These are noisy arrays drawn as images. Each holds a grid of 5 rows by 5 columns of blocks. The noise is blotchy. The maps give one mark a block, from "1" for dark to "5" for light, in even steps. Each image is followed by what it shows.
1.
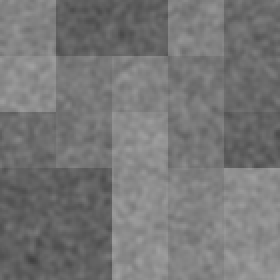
41142
53432
23531
11545
11545
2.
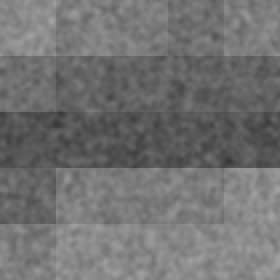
54434
32222
11111
24445
45555
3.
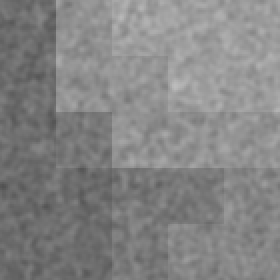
14555
14455
12444
11223
11233
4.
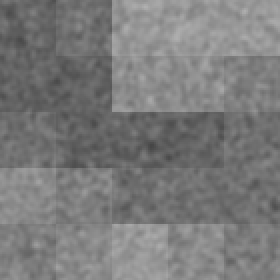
12555
11443
21112
43222
34543
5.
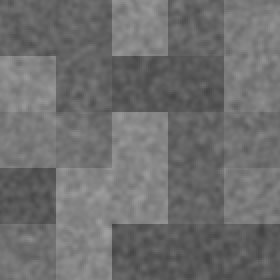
22524
52114
43523
15524
35111
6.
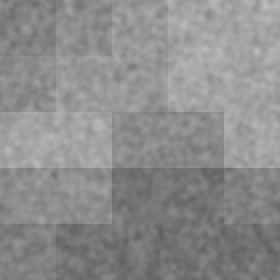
23455
34455
55335
33112
21111
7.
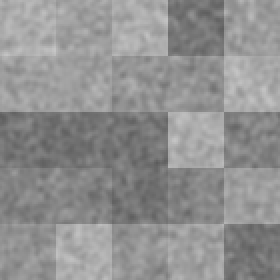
54514
44335
11152
22124
35341
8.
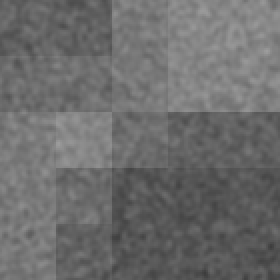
22455
33455
45322
43111
42111
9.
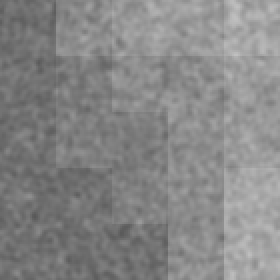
13445
12334
12234
11235
11135
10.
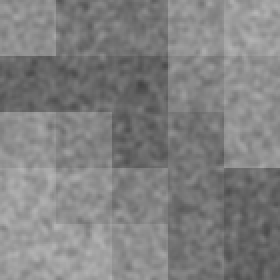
42245
11134
43124
54321
55421
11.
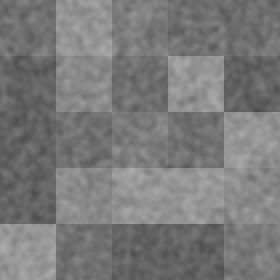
25322
14251
12325
14554
52113
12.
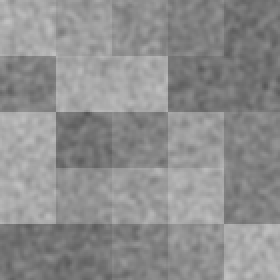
54321
25511
51242
53452
11235
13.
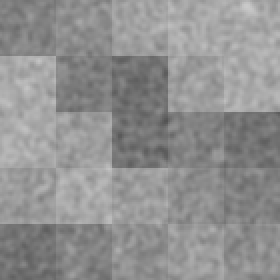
23455
52145
54121
45432
12343
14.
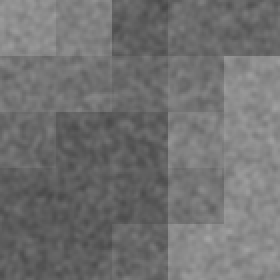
54122
33235
21145
11135
11255
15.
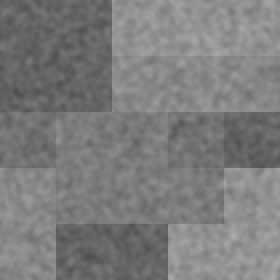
11555
11444
23321
43335
41155
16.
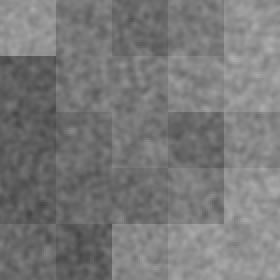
53235
13345
12324
12235
21455
